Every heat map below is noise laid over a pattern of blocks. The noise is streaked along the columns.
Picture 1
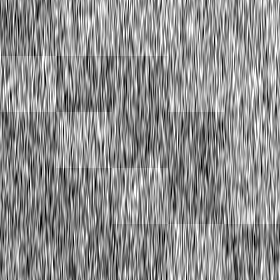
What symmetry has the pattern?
mirrored about the diagonal from the bottom left
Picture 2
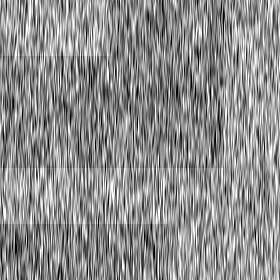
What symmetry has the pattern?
no symmetry
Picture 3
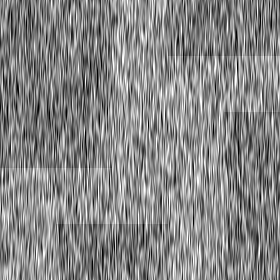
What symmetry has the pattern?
no symmetry
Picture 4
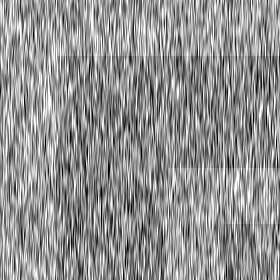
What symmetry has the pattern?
mirrored about the diagonal from the top left
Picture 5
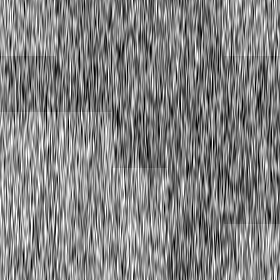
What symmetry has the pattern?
mirrored about the diagonal from the bottom left
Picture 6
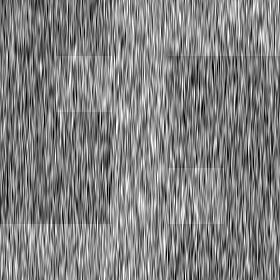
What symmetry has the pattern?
the same after a half turn
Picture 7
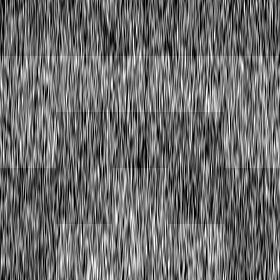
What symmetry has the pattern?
left and right mirror each other
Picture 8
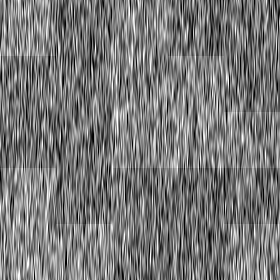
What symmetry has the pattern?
mirrored about the diagonal from the bottom left
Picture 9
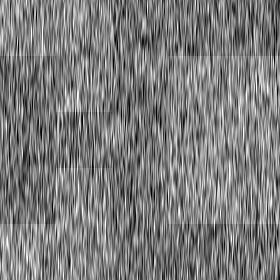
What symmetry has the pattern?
top and bottom mirror each other
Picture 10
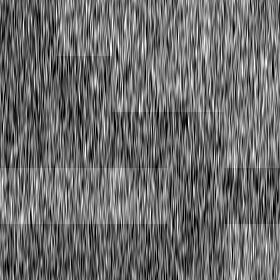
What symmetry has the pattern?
no symmetry
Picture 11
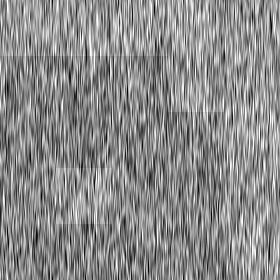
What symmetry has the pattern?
mirrored about the diagonal from the bottom left
